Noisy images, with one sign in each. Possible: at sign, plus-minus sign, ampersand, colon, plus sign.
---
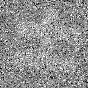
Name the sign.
plus-minus sign
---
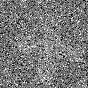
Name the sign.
plus sign
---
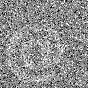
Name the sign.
at sign
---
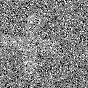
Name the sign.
plus sign
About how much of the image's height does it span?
two thirds
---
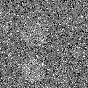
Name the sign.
colon
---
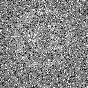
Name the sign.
at sign
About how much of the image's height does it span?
two thirds
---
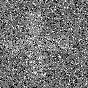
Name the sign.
plus sign
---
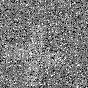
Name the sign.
plus sign
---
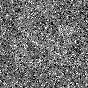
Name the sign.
ampersand
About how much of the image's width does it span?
nearly all
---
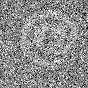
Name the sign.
at sign
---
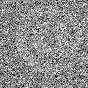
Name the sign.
at sign
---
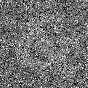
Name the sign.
ampersand
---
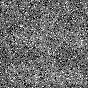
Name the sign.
plus-minus sign
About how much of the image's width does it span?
nearly all
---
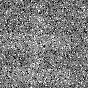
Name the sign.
plus-minus sign
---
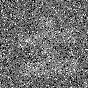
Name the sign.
plus-minus sign
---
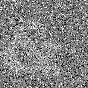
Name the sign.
ampersand
